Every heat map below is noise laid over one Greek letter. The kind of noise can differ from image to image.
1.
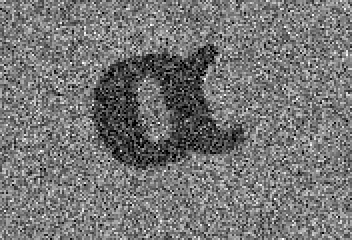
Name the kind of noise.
independent entries
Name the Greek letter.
alpha
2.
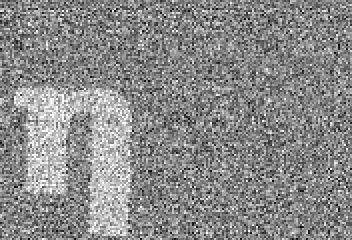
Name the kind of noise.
low rank plus noise
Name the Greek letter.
eta
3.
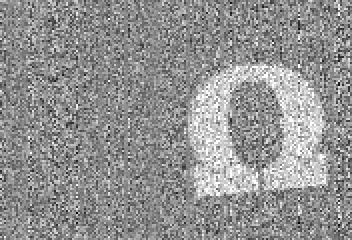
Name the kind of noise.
columns of uneven size
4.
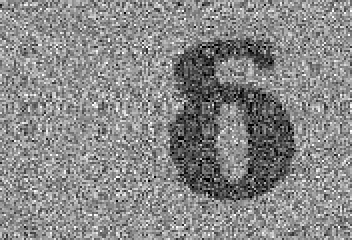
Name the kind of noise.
low rank plus noise
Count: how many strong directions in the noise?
one
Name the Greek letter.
delta
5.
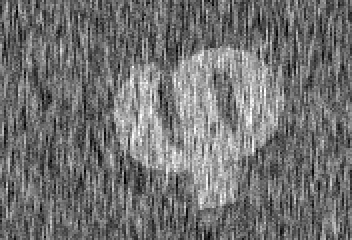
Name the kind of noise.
streaked along the columns
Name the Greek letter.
phi
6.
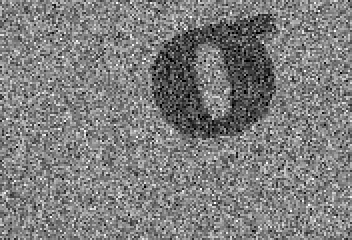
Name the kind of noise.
independent entries
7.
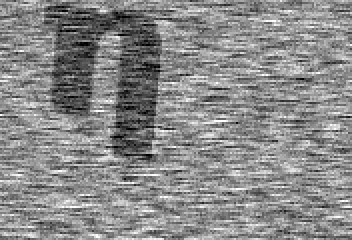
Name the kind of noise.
streaked along the rows
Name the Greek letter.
eta
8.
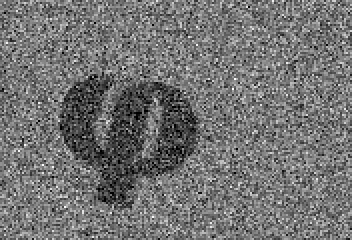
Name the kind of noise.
independent entries
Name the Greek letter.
phi
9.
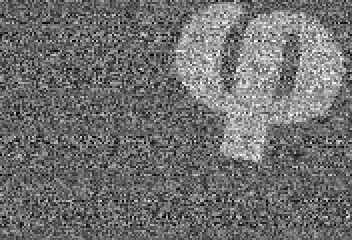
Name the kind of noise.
rows of uneven size
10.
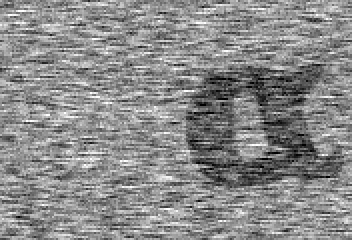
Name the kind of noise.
streaked along the rows
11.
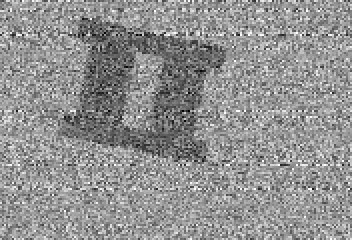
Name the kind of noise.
rows of uneven size
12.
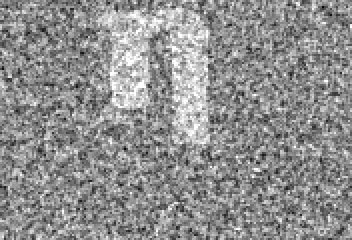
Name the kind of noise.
blotchy
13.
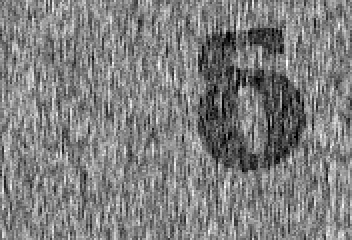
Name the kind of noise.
streaked along the columns
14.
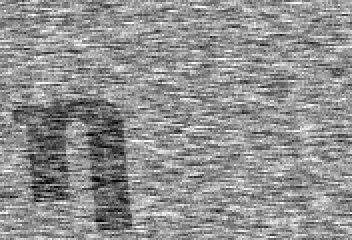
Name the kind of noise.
streaked along the rows
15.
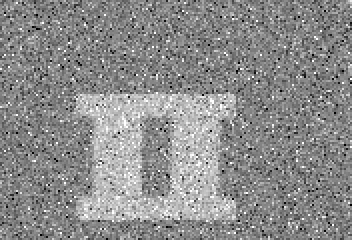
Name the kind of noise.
heavy tails
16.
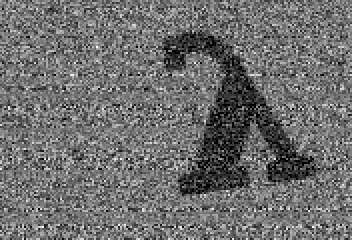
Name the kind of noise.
rows of uneven size
